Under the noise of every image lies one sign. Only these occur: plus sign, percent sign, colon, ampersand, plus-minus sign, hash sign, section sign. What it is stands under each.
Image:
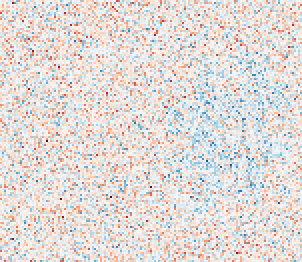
hash sign
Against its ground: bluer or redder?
bluer
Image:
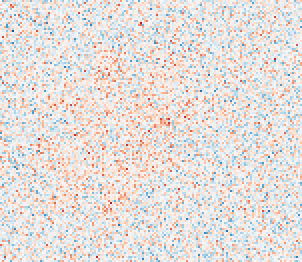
hash sign
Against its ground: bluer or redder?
redder
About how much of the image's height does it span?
two thirds
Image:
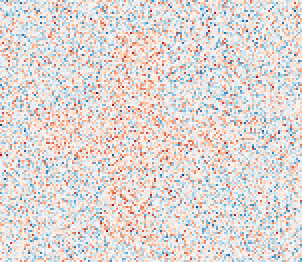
plus sign
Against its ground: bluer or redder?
redder
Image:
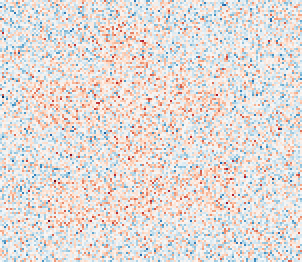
plus-minus sign
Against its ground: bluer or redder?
redder
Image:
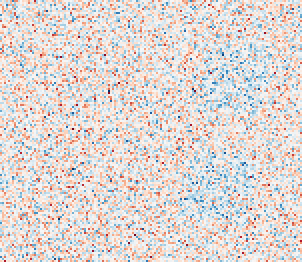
colon
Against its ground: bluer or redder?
bluer
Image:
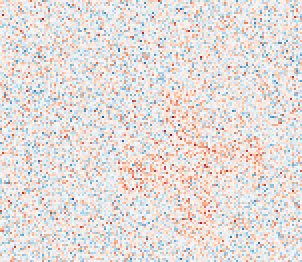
plus sign
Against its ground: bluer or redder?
redder
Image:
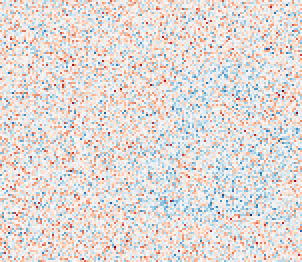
ampersand
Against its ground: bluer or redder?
bluer
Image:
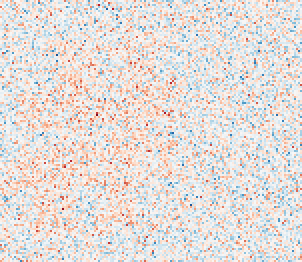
hash sign
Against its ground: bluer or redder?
redder
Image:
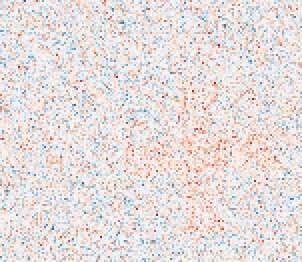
plus sign
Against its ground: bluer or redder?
redder
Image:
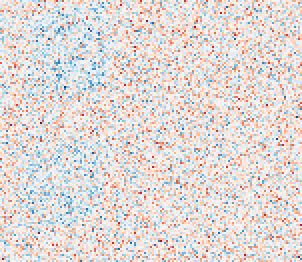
colon
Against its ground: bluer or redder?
bluer
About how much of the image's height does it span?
nearly all
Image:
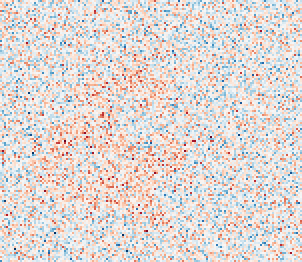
ampersand
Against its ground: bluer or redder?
redder
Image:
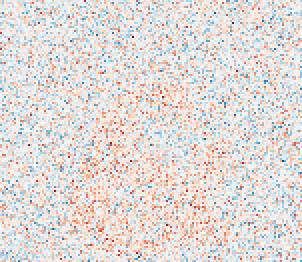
ampersand
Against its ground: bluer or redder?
redder
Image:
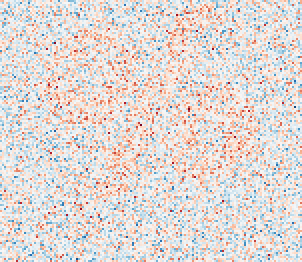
percent sign
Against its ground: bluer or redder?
redder
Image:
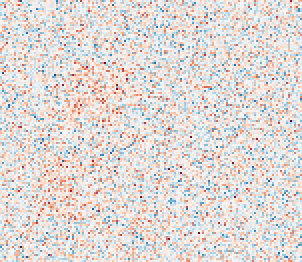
colon
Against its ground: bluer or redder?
redder
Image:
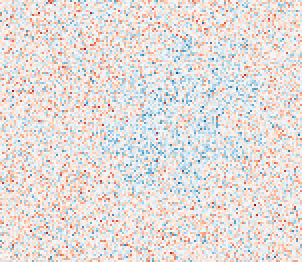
hash sign
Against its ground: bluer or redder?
bluer
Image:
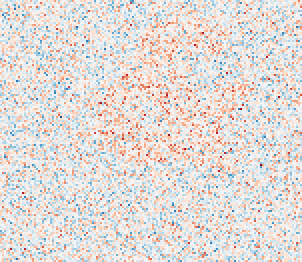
ampersand
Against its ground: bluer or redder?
redder
